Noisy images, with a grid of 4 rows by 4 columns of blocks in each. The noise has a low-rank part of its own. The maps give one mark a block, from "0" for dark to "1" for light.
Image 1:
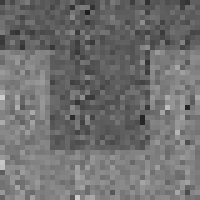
0 0 0 0
1 0 0 1
1 0 0 1
1 1 1 1
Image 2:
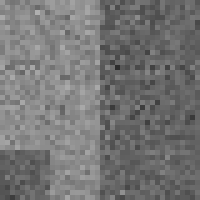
1 1 0 0
1 1 0 0
1 1 0 0
0 1 0 0
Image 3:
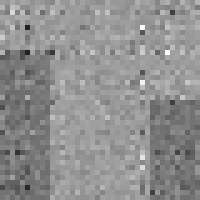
1 1 1 1
0 1 1 1
0 1 1 0
0 1 1 0
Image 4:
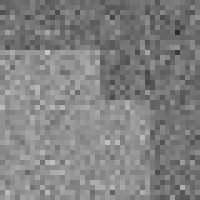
0 0 0 0
1 1 0 0
1 1 1 0
1 1 1 0
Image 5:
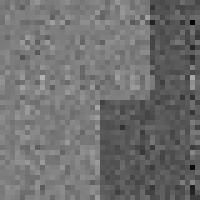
1 1 1 0
1 1 1 0
1 1 0 0
1 1 0 0
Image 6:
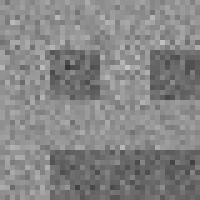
1 1 1 1
1 0 1 0
1 1 1 1
1 0 0 0
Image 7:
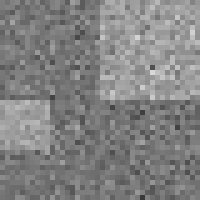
0 0 1 1
0 0 1 1
1 0 0 0
0 0 0 0
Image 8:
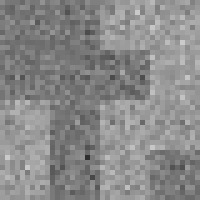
0 0 1 1
0 0 0 1
1 0 1 1
1 0 1 0
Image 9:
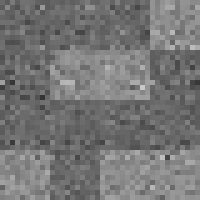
0 0 0 1
0 1 1 0
0 0 0 0
1 0 1 1
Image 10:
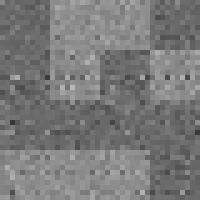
0 1 1 0
0 1 0 1
0 0 0 0
1 1 1 0
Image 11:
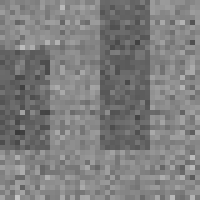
1 1 0 1
0 1 0 1
0 1 0 1
1 1 1 1
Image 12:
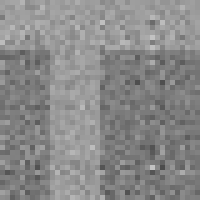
1 1 1 1
0 1 0 0
0 1 0 0
0 1 0 0
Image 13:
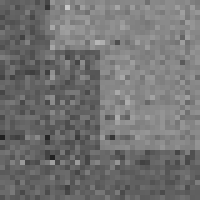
0 1 1 1
0 0 1 1
0 0 1 1
0 0 0 0
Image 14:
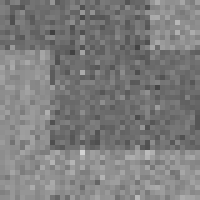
0 0 0 1
1 0 0 0
1 0 0 0
1 1 1 1
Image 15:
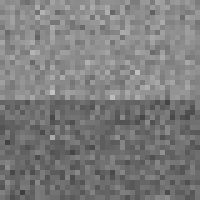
1 1 1 1
1 1 1 1
0 0 0 0
0 0 0 0
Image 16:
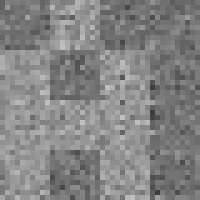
0 1 0 0
1 0 1 0
1 1 1 0
1 0 1 0
